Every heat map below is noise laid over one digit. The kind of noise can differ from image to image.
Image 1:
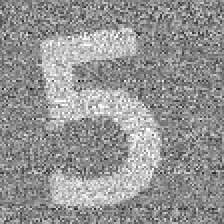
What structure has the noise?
rows of uneven size
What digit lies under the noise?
5
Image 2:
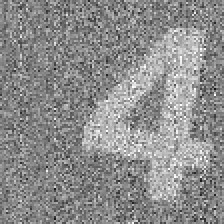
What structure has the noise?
columns of uneven size
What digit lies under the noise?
4
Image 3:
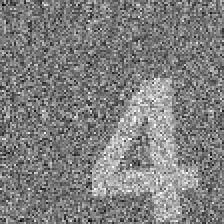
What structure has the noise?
low rank plus noise
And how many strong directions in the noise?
three or four
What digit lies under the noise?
4
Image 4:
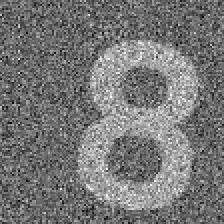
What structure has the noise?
low rank plus noise
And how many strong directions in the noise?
five to eight
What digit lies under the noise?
8
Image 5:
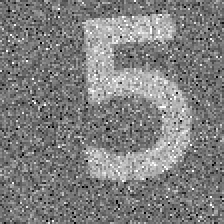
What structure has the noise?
heavy tails
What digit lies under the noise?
5
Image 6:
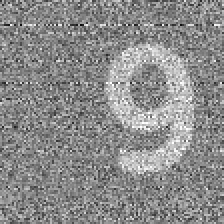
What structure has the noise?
rows of uneven size
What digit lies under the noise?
9
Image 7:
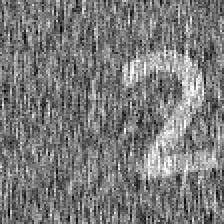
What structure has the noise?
streaked along the columns
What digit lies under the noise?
2
